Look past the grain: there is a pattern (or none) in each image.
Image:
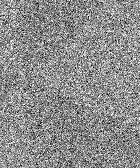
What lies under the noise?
spokes from one point
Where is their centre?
middle left
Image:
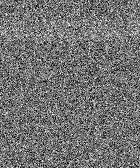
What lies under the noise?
one horizontal stripe
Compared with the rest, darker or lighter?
lighter
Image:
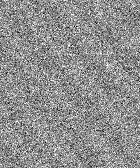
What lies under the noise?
diagonal stripes
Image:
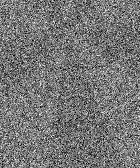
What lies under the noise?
spokes from one point
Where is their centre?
top middle
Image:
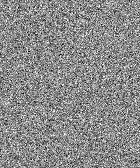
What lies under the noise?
only noise
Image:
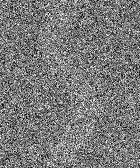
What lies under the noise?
a wavy band
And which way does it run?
top to bottom
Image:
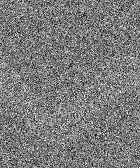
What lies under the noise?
a wavy band
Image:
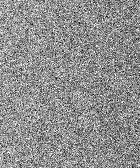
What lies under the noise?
a smooth slope
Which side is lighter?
left
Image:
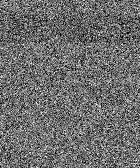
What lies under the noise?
one horizontal stripe
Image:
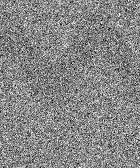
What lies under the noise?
a wavy band
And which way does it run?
left to right
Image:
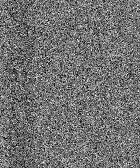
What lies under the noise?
one vertical stripe
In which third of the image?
left
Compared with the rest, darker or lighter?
darker
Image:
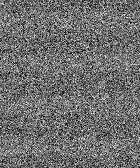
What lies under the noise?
horizontal stripes
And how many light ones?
4
